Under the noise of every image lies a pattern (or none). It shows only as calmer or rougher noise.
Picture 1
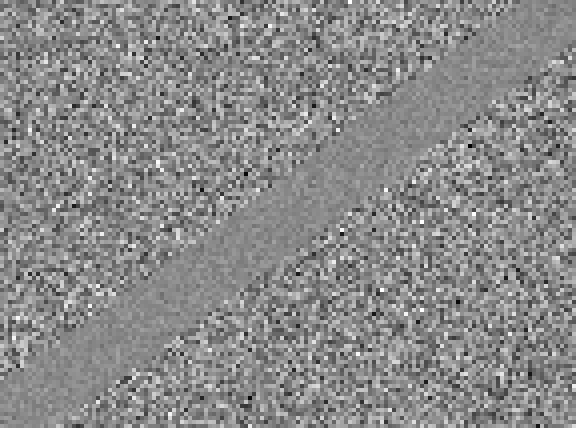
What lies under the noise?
a diagonal band
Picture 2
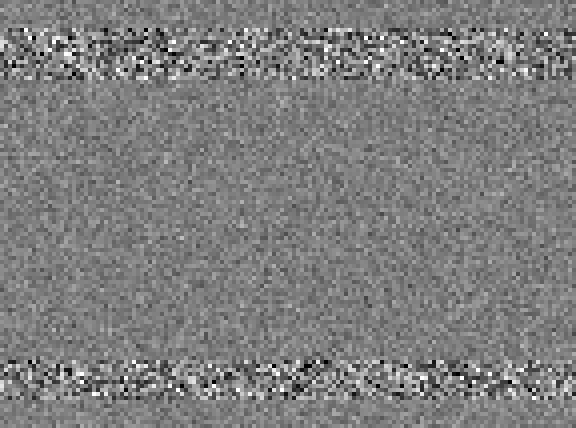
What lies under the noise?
bands of rows
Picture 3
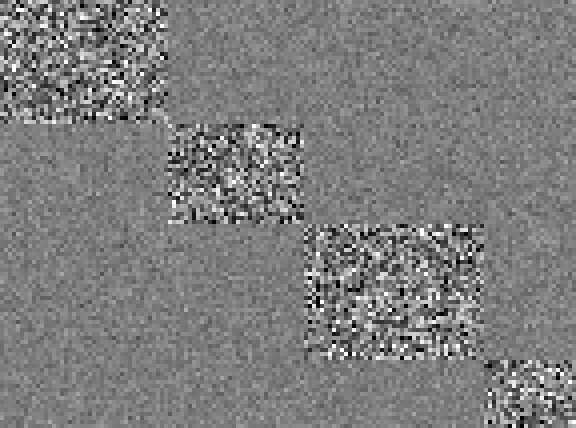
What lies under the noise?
blocks along the diagonal
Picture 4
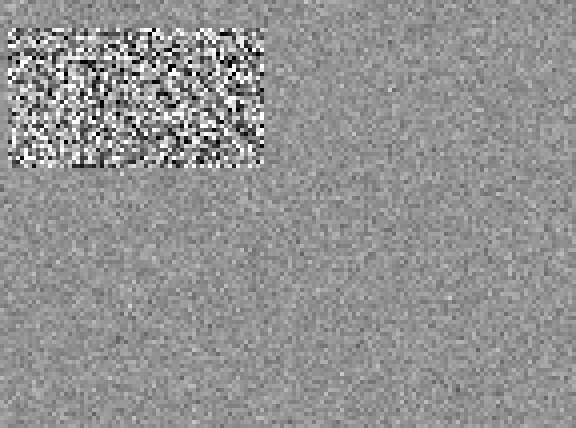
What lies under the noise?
one block
